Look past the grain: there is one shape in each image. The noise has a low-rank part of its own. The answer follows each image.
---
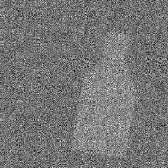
light bottle
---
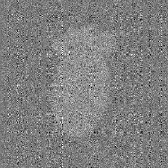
light footprint
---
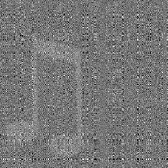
light pair of musical notes
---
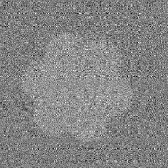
light flower
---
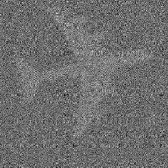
light airplane
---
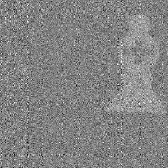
light chess bishop
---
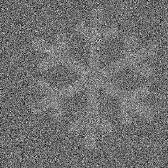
light snowflake
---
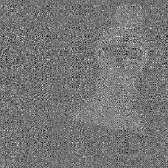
light chess bishop
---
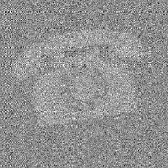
light telephone
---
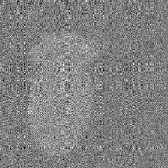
light footprint
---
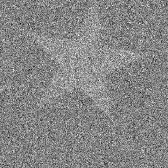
light star
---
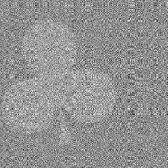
light club
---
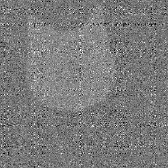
light cat's head
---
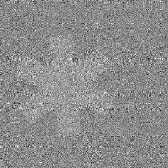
light asterisk
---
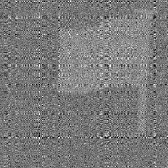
light flag
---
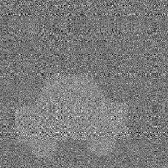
light car
